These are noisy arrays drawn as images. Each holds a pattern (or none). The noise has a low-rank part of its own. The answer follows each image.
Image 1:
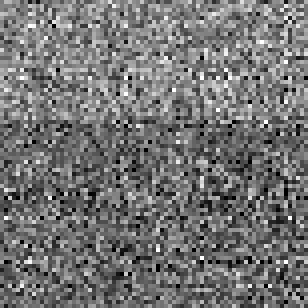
a sharp edge
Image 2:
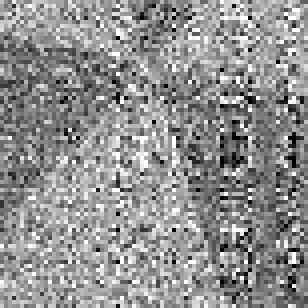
spokes from one point
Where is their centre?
top middle
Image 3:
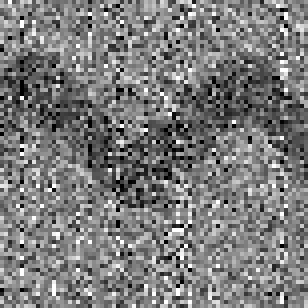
a wavy band
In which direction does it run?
left to right
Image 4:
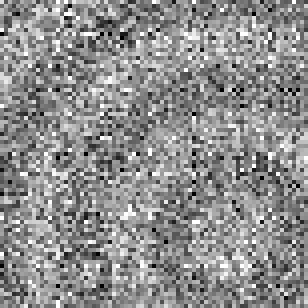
rings round one point
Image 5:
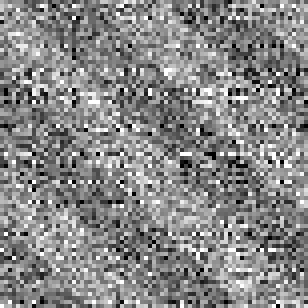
diagonal stripes
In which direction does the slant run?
top left to bottom right
